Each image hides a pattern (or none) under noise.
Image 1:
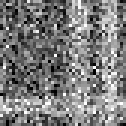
bands of rows crossing bands of columns
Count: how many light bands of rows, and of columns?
1 and 2
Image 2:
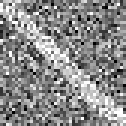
a diagonal band
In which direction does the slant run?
top left to bottom right
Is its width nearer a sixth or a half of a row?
a sixth
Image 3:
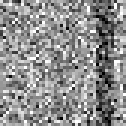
one band of columns
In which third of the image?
right
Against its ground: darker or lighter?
darker
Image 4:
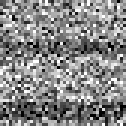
bands of rows
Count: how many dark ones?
2
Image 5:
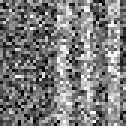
bands of columns
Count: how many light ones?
3
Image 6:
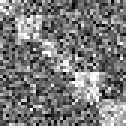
blocks along the diagonal
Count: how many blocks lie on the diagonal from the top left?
6
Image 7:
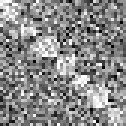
blocks along the diagonal
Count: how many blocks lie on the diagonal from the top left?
7
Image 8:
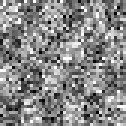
a checkerboard
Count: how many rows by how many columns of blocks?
4 by 6
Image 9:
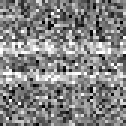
bands of rows
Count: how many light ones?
2
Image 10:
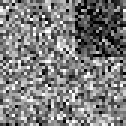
one block
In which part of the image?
top right
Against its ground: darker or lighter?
darker
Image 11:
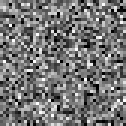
only noise
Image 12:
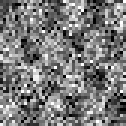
a checkerboard
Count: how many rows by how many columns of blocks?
4 by 6
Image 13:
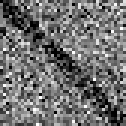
a diagonal band
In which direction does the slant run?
top left to bottom right
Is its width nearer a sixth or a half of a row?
a sixth
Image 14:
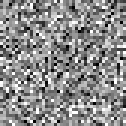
only noise
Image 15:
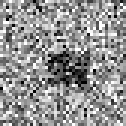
one block
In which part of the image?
centre
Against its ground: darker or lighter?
darker
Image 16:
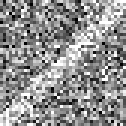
a diagonal band
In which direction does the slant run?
bottom left to top right
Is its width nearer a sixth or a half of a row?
a sixth
